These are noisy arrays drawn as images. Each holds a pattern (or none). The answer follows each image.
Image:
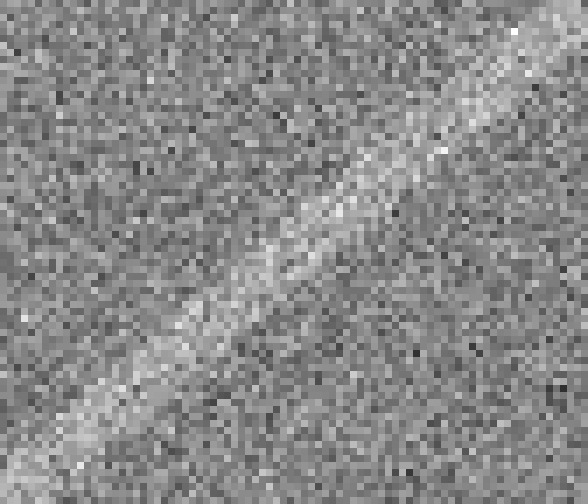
a diagonal band
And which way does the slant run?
bottom left to top right
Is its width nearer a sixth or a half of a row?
a sixth
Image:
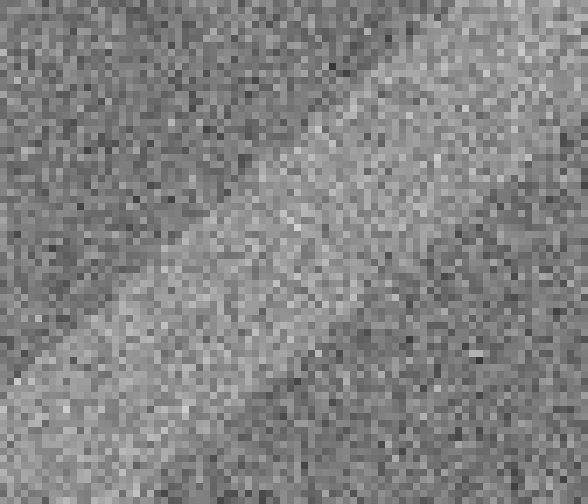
a diagonal band
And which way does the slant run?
bottom left to top right
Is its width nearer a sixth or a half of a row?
a half
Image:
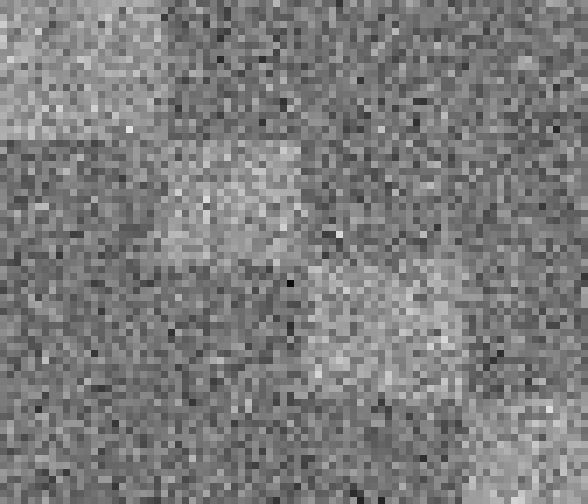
blocks along the diagonal
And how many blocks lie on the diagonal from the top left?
4
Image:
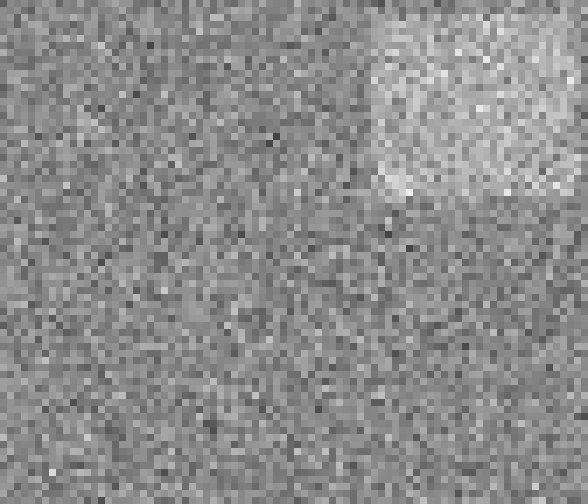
one block
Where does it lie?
top right
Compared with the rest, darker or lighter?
lighter
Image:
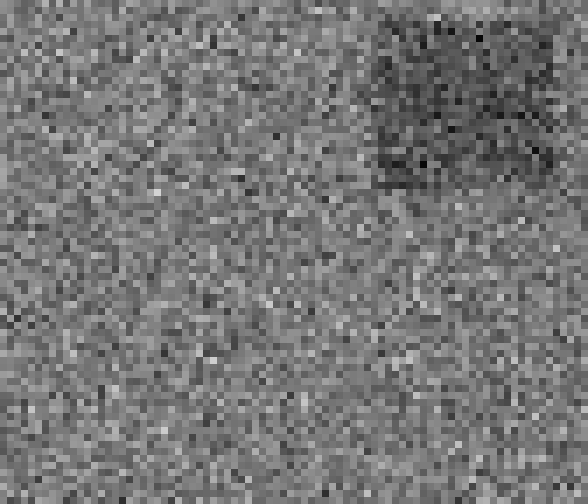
one block
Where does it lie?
top right
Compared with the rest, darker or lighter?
darker
